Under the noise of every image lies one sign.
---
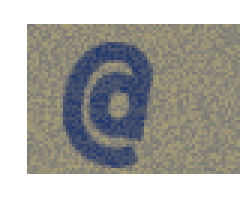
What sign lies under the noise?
at sign
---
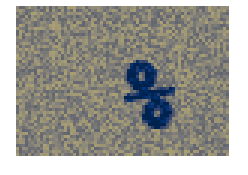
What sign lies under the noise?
percent sign
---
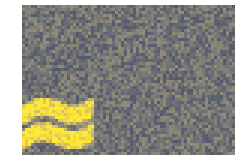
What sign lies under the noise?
approximately sign
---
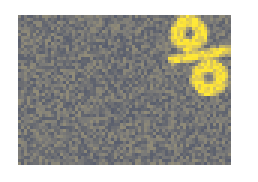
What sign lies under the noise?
percent sign
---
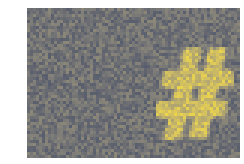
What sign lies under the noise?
hash sign
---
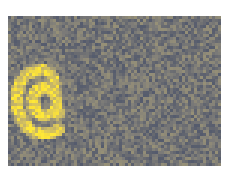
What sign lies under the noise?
at sign
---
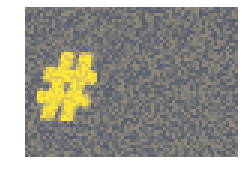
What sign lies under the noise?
hash sign
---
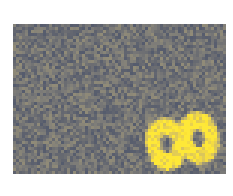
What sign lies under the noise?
infinity sign
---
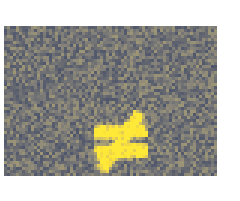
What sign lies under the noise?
not-equal sign
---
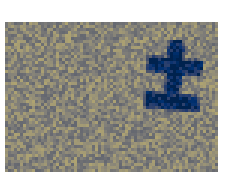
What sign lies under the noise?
plus-minus sign
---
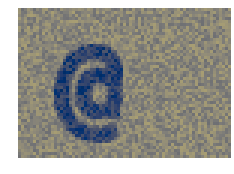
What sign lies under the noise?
at sign
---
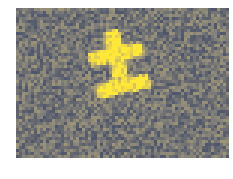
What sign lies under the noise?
plus-minus sign
